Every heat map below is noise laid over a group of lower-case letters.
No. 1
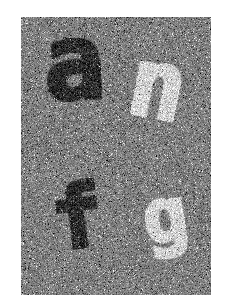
top left: dark a; top right: light n; bottom left: dark f; bottom right: light g
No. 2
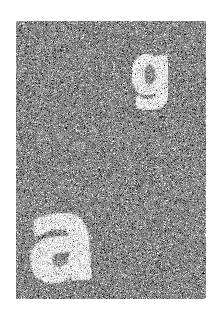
top right: light g; bottom left: light a
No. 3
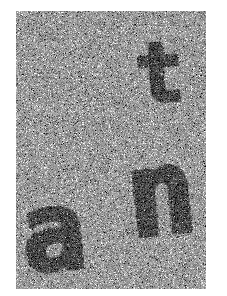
top right: dark t; bottom left: dark a; bottom right: dark n
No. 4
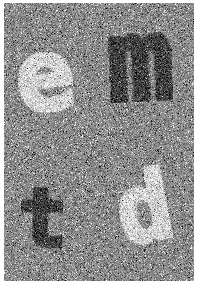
top left: light e; top right: dark m; bottom left: dark t; bottom right: light d
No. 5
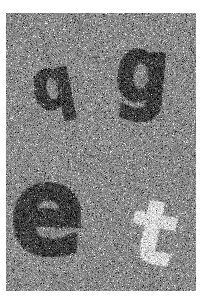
top left: dark q; top right: dark g; bottom left: dark e; bottom right: light t
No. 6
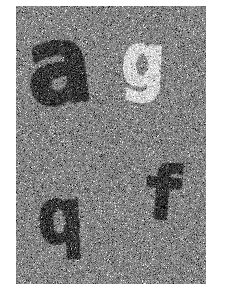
top left: dark a; top right: light g; bottom left: dark q; bottom right: dark f
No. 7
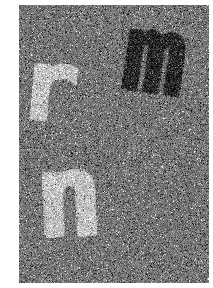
top left: light r; top right: dark m; bottom left: light n
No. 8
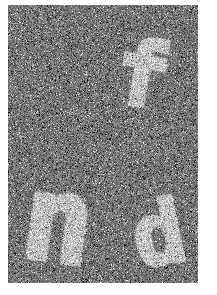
top right: light f; bottom left: light n; bottom right: light d
